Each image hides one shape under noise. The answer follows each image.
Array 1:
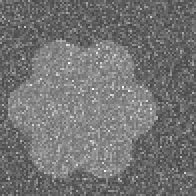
flower
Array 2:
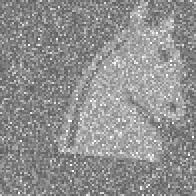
chess knight
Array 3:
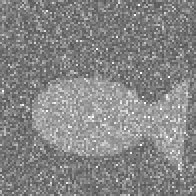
fish
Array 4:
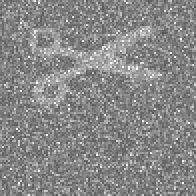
pair of scissors
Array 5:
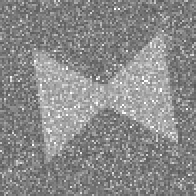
bow tie
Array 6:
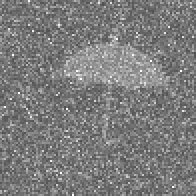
umbrella
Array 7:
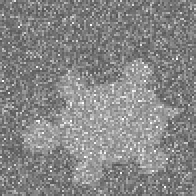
turtle
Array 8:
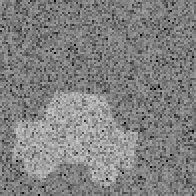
car
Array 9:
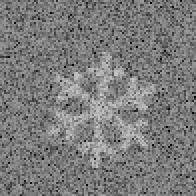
snowflake
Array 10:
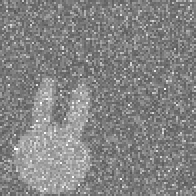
rabbit's head
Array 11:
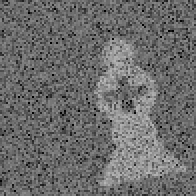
chess bishop
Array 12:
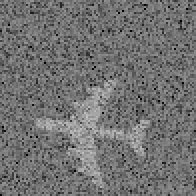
airplane
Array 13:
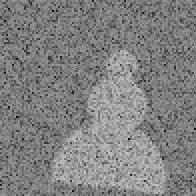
chess pawn
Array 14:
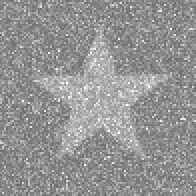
star
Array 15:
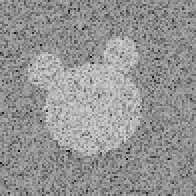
bear's head
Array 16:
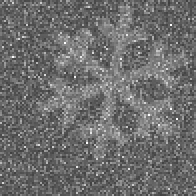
snowflake
